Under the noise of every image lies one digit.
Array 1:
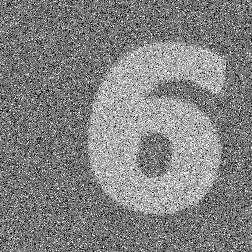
6
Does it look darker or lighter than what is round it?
lighter
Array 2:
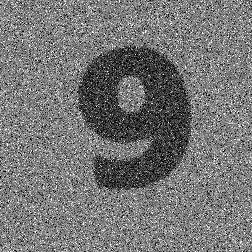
9
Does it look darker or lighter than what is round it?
darker
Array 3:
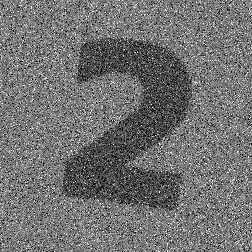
2
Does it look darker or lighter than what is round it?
darker
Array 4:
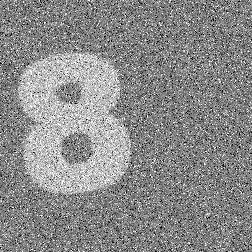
8
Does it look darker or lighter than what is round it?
lighter
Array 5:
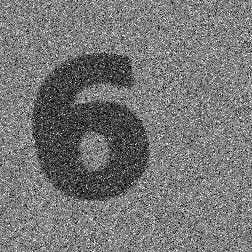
6
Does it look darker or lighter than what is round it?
darker
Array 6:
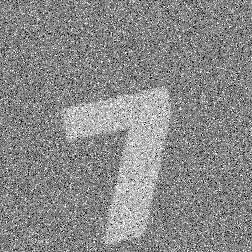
7
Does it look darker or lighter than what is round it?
lighter
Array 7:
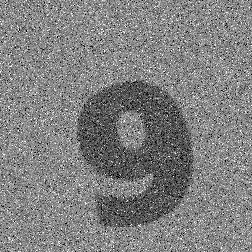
9
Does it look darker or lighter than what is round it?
darker
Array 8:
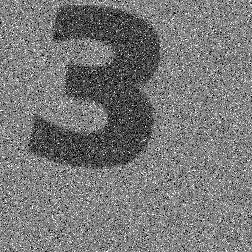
3
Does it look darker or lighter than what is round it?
darker
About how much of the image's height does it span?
two thirds
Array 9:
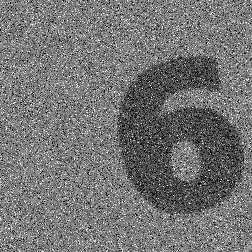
6
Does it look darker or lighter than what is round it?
darker
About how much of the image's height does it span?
two thirds
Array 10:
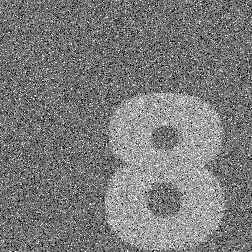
8
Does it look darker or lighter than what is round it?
lighter
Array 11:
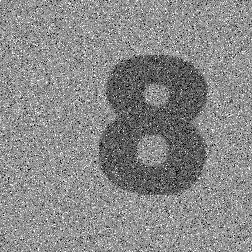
8
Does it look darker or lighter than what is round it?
darker
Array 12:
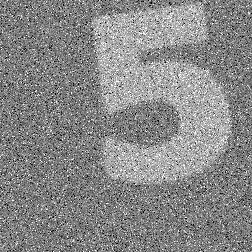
5
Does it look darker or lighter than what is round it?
lighter
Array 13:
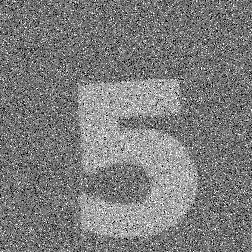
5
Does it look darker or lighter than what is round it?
lighter
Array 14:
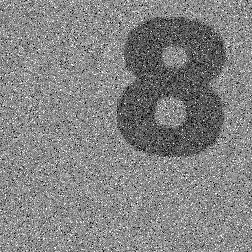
8
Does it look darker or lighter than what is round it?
darker
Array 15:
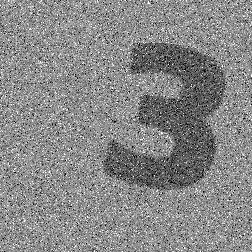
3
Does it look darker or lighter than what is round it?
darker
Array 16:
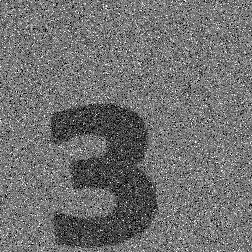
3
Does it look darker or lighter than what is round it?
darker
